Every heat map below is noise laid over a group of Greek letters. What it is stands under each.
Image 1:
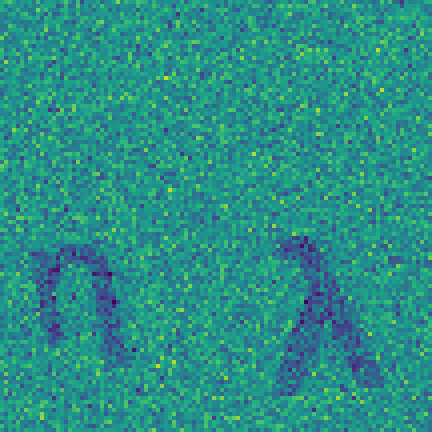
bottom left: eta; bottom right: lambda
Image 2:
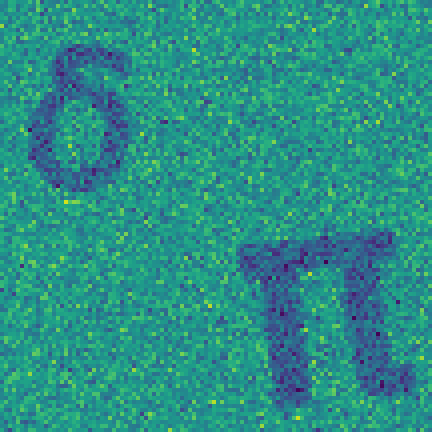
top left: delta; bottom right: pi
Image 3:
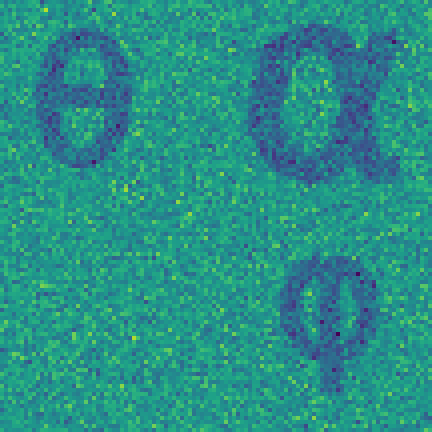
top left: theta; top right: alpha; bottom right: phi
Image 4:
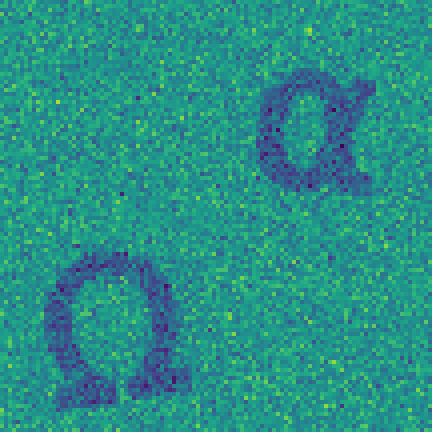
top right: alpha; bottom left: omega
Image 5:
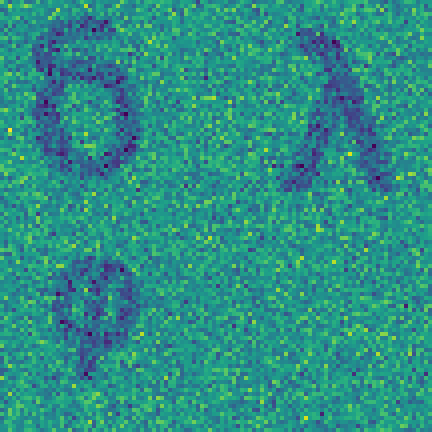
top left: delta; top right: lambda; bottom left: phi
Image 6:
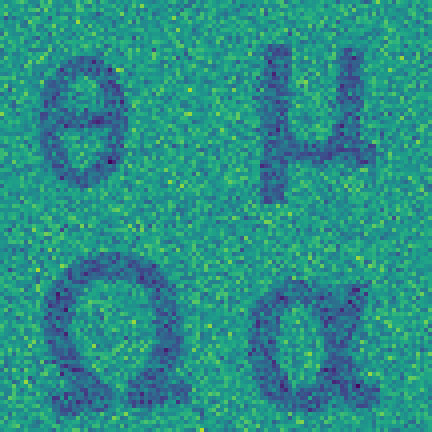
top left: theta; top right: mu; bottom left: omega; bottom right: alpha
